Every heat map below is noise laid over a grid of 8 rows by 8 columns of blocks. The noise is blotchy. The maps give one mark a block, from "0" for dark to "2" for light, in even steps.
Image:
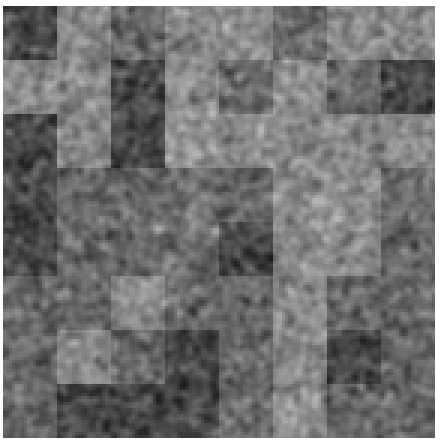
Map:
0 2 1 2 2 1 2 2
2 2 0 2 1 2 1 0
0 2 0 2 2 2 2 2
0 1 1 1 1 2 2 1
0 1 1 1 0 2 2 1
1 1 2 1 1 2 1 1
1 2 1 0 1 2 0 1
1 0 0 0 1 2 1 1
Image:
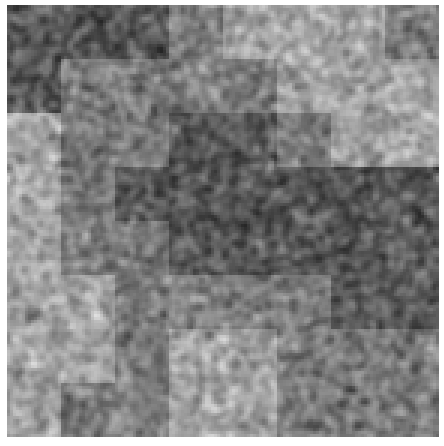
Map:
0 0 0 1 2 2 2 1
0 1 1 1 1 2 2 2
2 1 1 0 0 1 2 2
2 1 0 0 0 0 0 0
2 1 1 0 0 0 0 0
2 2 1 1 1 1 0 0
2 2 1 2 2 1 1 1
2 1 1 2 2 1 1 1
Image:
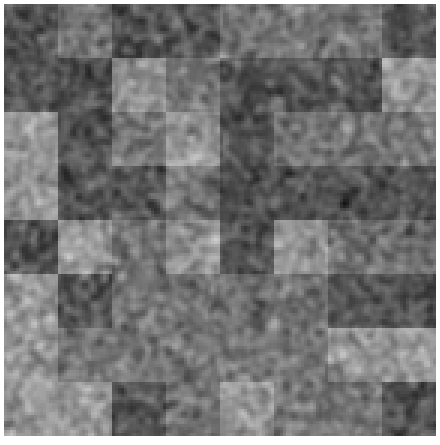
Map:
0 1 0 0 1 1 1 0
0 0 2 1 0 0 0 2
2 0 1 2 0 1 1 1
2 0 0 1 0 0 0 0
0 2 1 2 0 2 1 1
2 0 1 1 1 1 0 0
2 1 1 1 1 1 2 2
2 2 0 1 2 1 1 0
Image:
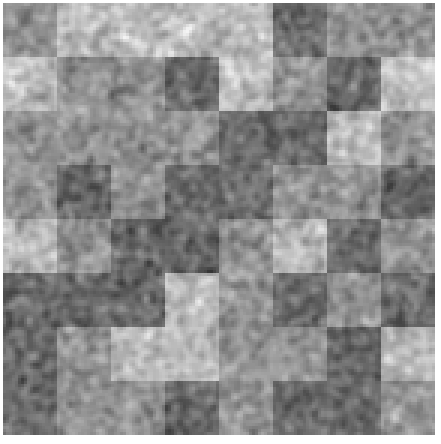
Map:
1 2 2 2 2 0 1 1
2 1 1 0 2 1 0 2
1 1 1 1 0 0 2 1
1 0 1 0 0 1 1 0
2 1 0 0 1 2 0 1
0 0 0 2 1 0 1 0
0 1 2 2 1 1 0 2
0 1 1 0 1 0 0 1
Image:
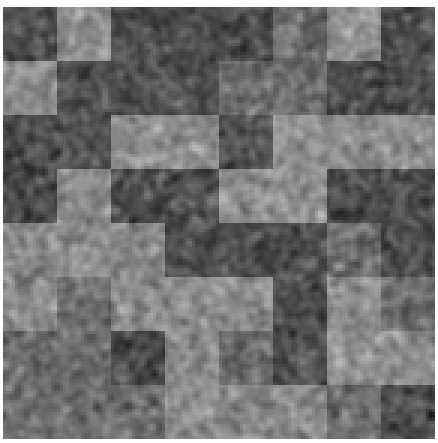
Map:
0 2 0 0 0 1 2 0
2 0 0 0 1 1 0 0
0 0 2 2 0 2 2 2
0 2 0 0 2 2 0 0
2 2 2 0 0 0 1 0
2 1 2 2 2 0 2 1
1 1 0 2 1 0 2 2
1 1 1 2 2 2 1 0
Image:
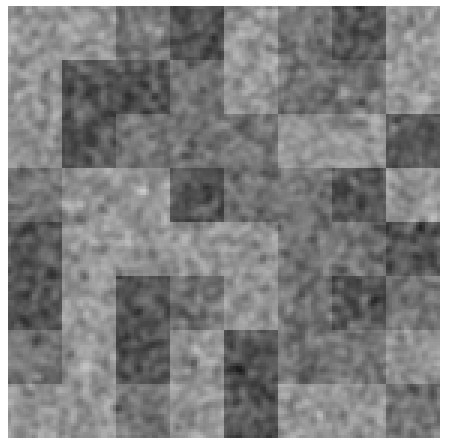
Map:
2 2 1 0 2 1 0 2
2 0 0 1 2 1 1 2
2 0 1 1 1 2 2 0
1 2 2 0 1 1 0 2
0 2 2 2 2 1 1 0
0 2 0 1 2 1 0 1
1 2 0 2 0 1 1 2
2 2 1 2 0 2 2 1
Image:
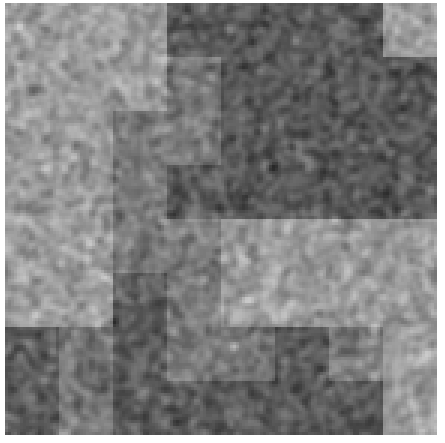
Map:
2 2 2 0 0 0 0 2
2 2 2 1 0 0 0 0
2 2 1 1 0 0 0 0
2 2 1 0 0 0 0 0
2 2 1 1 2 2 2 2
2 2 0 1 2 2 2 2
0 1 0 1 1 0 1 2
0 1 0 0 0 0 0 2
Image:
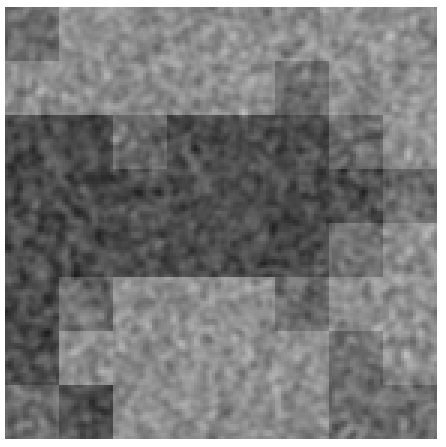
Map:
1 2 2 2 2 2 2 2
2 2 2 2 2 1 2 2
0 0 1 0 0 0 1 2
0 0 0 0 0 0 0 1
0 0 0 0 0 0 1 2
0 1 2 2 2 1 2 2
0 2 2 2 2 2 1 2
1 0 2 2 2 2 1 1
